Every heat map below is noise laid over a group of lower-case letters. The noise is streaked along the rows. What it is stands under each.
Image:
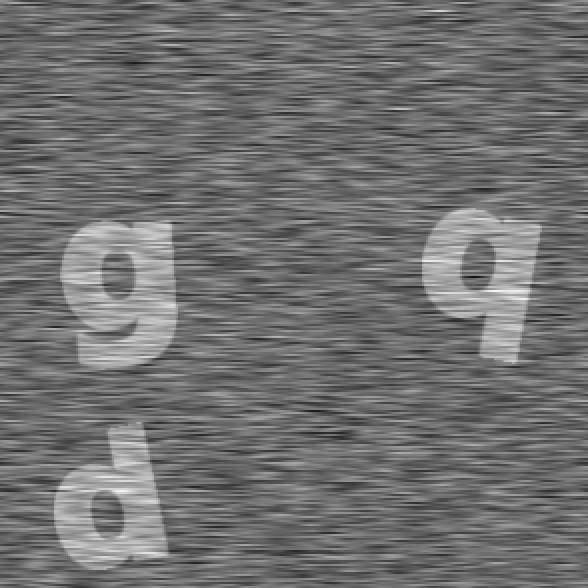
middle left: g; middle right: q; bottom left: d
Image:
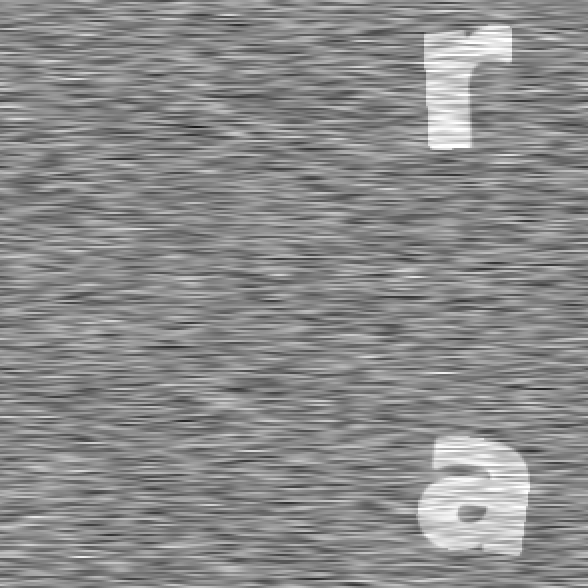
top right: r; bottom right: a
